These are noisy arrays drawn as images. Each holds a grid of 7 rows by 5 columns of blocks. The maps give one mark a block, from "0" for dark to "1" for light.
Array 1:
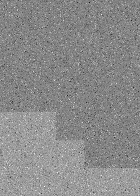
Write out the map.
00000
00000
00000
00000
11000
11100
11111
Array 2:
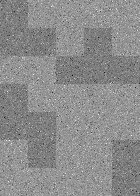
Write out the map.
01111
00101
11000
01111
00111
10110
11110
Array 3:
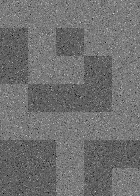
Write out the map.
11111
01011
01101
10001
11111
00100
00101
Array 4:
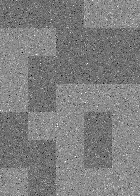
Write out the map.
00011
11000
10000
10111
01101
00101
10111
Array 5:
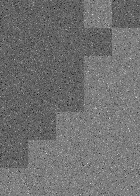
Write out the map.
00010
00001
00011
00011
00111
01111
11111
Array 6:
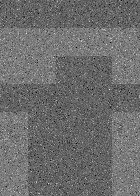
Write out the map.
00000
11111
11001
00000
10001
10001
10001
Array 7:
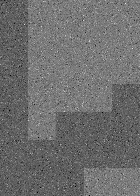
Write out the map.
01111
01111
01111
01110
01000
00000
00011
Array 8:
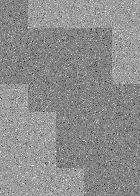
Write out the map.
01111
00001
00001
10000
11000
11000
11100
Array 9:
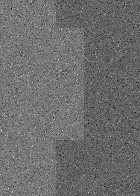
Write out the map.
11000
11100
11100
11100
11100
11000
11000
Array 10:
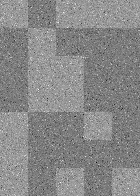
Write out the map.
10111
01000
01100
01100
10010
10000
10101
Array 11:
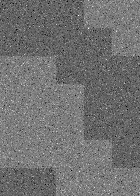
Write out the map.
00011
00001
11000
11100
11100
11110
00111
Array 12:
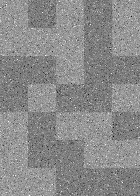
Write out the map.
10101
11101
00100
01001
10110
10011
11000
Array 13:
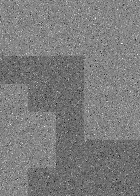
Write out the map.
11111
11111
00011
10011
11011
11000
10000
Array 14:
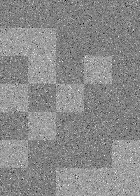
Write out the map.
00000
11000
01010
10100
01000
10001
00111
